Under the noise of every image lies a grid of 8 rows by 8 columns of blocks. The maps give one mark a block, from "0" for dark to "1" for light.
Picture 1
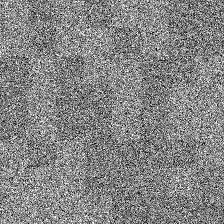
1 0 1 0 1 1 0 0
1 0 1 1 0 1 0 0
0 1 0 1 1 0 0 1
0 1 0 0 1 0 1 1
0 1 0 0 1 0 1 1
1 0 1 0 0 0 0 1
1 1 1 0 0 0 1 0
1 1 1 1 0 0 0 0
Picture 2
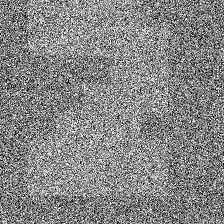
0 1 1 1 1 0 0 0
0 1 1 1 1 1 0 0
0 0 0 0 1 1 0 0
0 0 0 1 1 1 0 0
0 0 1 1 1 0 0 0
0 1 1 1 1 1 0 0
0 1 1 1 1 1 0 0
0 0 0 0 0 0 0 0
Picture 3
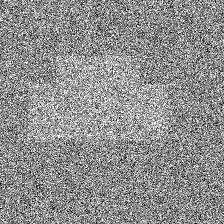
0 0 0 0 0 0 0 0
0 0 0 0 0 0 0 0
0 0 1 1 1 0 0 0
0 1 1 1 1 1 0 0
0 1 1 1 1 1 0 0
0 0 0 0 0 0 0 0
0 0 0 0 0 0 0 0
0 0 0 0 0 0 0 0
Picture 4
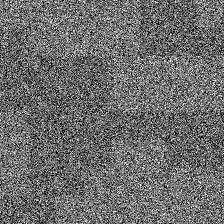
1 1 1 1 1 0 0 1
0 1 1 1 1 0 0 0
0 0 0 0 1 1 1 1
0 0 0 0 1 1 1 1
1 0 0 0 0 0 0 0
1 0 0 0 1 1 0 0
1 0 0 1 1 1 1 1
0 0 1 1 1 1 1 1
